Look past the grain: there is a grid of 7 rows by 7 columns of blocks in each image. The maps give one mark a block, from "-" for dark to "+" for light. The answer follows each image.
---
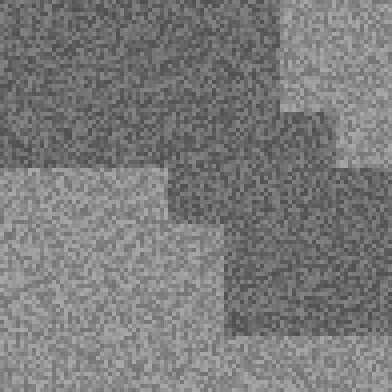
-----++
-----++
------+
+++----
++++---
++++---
+++++++
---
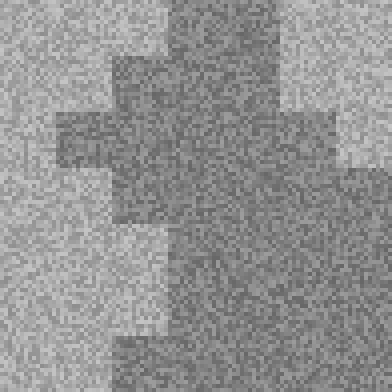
+++--++
++---++
+-----+
++-----
+++----
+++----
++-----
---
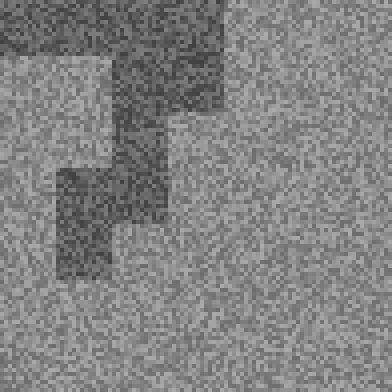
----+++
++--+++
++-++++
+--++++
+-+++++
+++++++
+++++++
